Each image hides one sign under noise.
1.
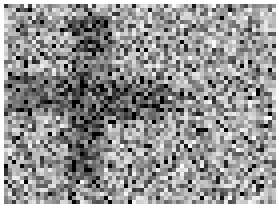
plus sign
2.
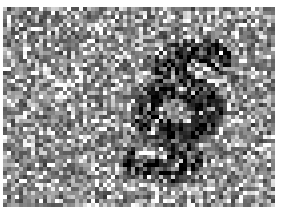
section sign
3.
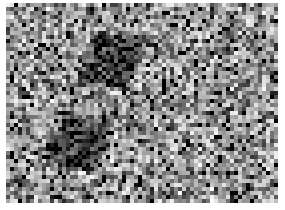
colon
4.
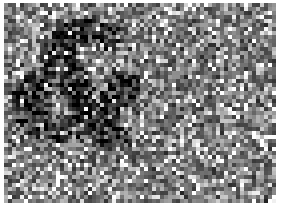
ampersand
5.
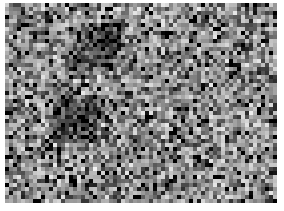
colon
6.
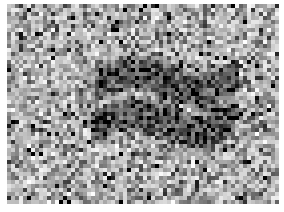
approximately sign
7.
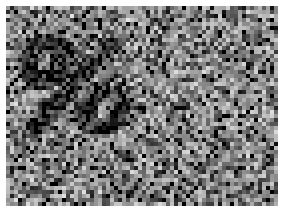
percent sign
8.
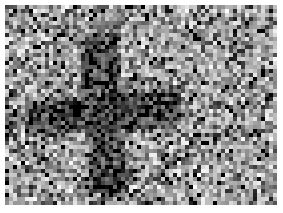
plus sign
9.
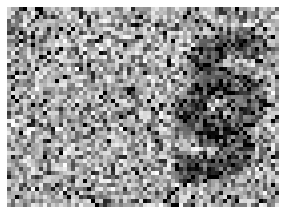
section sign
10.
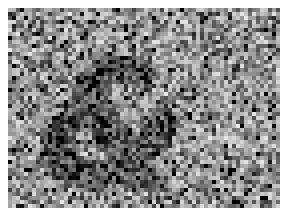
ampersand
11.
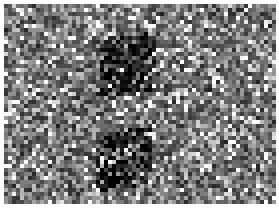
colon
